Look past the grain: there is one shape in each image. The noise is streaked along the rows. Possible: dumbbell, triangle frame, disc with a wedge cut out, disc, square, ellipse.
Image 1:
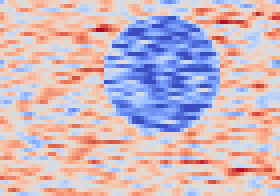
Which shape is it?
disc
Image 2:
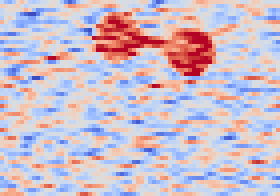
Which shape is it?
dumbbell
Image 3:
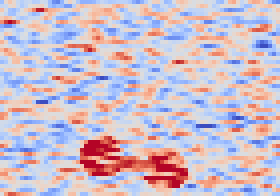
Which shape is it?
dumbbell
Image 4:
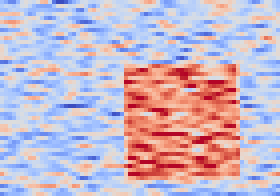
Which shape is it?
square
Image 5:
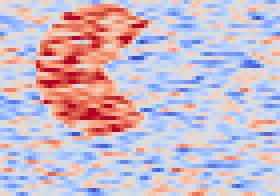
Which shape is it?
disc with a wedge cut out
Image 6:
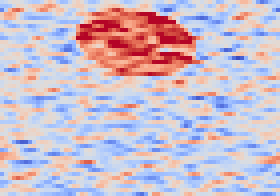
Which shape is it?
ellipse
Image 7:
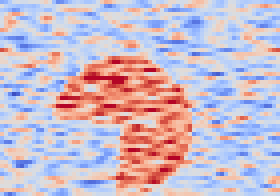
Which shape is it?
disc with a wedge cut out
